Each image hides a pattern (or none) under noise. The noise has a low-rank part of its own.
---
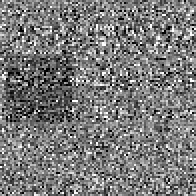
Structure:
one block
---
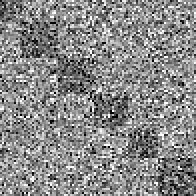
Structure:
blocks along the diagonal
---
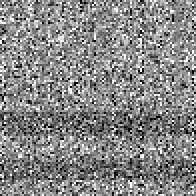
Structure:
bands of rows
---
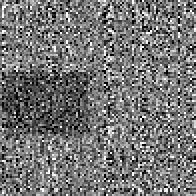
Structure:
one block
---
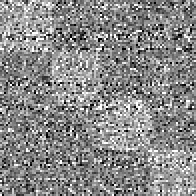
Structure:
blocks along the diagonal
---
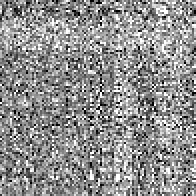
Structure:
bands of rows crossing bands of columns
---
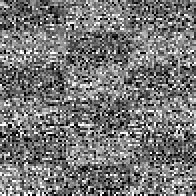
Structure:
a checkerboard
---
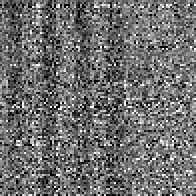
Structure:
bands of columns
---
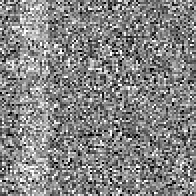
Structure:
one band of columns
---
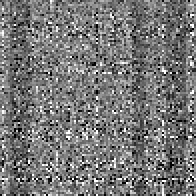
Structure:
bands of columns
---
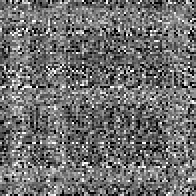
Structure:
bands of rows crossing bands of columns
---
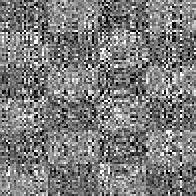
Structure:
a checkerboard
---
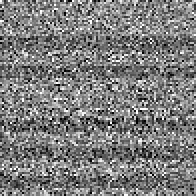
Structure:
bands of rows
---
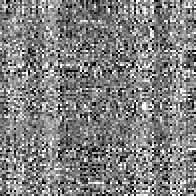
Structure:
bands of columns
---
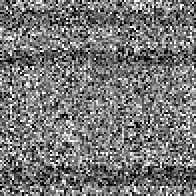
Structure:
bands of rows
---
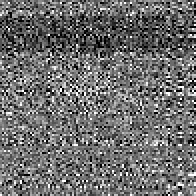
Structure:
one band of rows
